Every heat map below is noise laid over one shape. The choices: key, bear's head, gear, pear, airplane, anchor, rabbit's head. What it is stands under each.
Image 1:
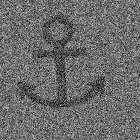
anchor
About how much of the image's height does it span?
two thirds
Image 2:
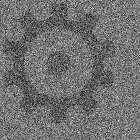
gear
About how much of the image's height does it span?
nearly all
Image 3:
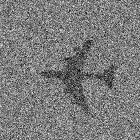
airplane
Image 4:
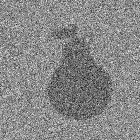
pear
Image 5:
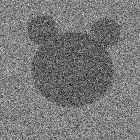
bear's head
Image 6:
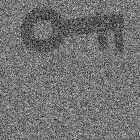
key
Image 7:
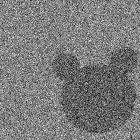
bear's head
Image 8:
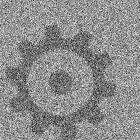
gear
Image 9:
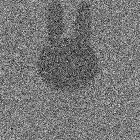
rabbit's head
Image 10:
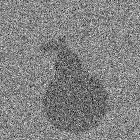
pear
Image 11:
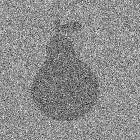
pear
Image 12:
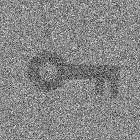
key
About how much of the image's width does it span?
two thirds
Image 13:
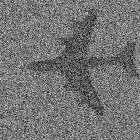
airplane
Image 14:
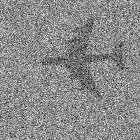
airplane
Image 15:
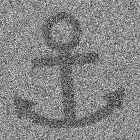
anchor
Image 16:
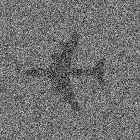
airplane
